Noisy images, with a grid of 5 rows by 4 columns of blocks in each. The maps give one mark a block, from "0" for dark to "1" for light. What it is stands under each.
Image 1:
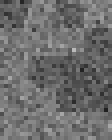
0 1 0 1
1 1 1 0
1 0 0 0
1 1 0 0
1 1 1 1
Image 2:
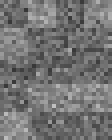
0 1 0 1
1 0 0 0
0 0 0 0
0 1 1 1
1 0 0 0
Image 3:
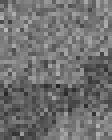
1 1 1 1
1 1 1 1
1 1 1 0
0 0 0 0
0 0 1 1
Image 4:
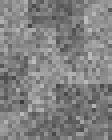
1 0 0 1
1 1 0 1
0 1 1 1
0 1 0 0
1 0 0 0
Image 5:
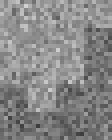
1 1 1 1
1 1 1 0
1 1 1 0
0 1 0 0
0 0 0 0
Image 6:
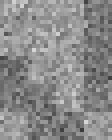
1 1 1 0
1 1 1 0
0 1 1 0
0 0 1 0
1 0 0 1
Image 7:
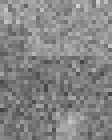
1 1 1 1
0 1 1 1
0 0 0 0
0 0 0 0
0 0 1 0
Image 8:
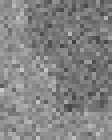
1 0 0 0
1 0 0 0
1 1 0 0
1 1 0 0
1 1 1 1
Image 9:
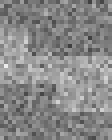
0 0 0 0
1 0 0 0
1 1 1 1
0 0 1 1
0 0 0 0
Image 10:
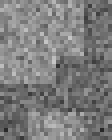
1 1 1 0
1 1 1 0
1 1 0 0
0 0 0 0
0 1 1 0
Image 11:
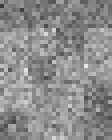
0 0 0 0
1 1 0 1
1 0 1 1
1 1 1 0
0 1 1 0
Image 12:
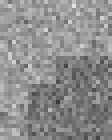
1 1 1 1
1 1 1 1
1 1 0 0
1 0 0 0
1 0 0 0
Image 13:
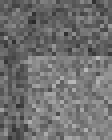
0 0 0 0
0 0 0 0
0 1 1 1
0 1 1 1
0 1 1 1
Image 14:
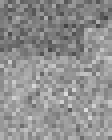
0 0 0 0
0 0 0 1
1 1 1 1
1 1 1 1
1 1 1 1
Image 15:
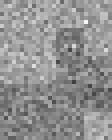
1 1 1 1
1 1 0 1
1 1 0 0
0 0 0 0
0 0 0 1
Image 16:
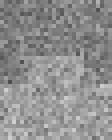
0 0 0 0
0 0 0 0
0 1 1 0
1 1 1 1
1 1 1 1
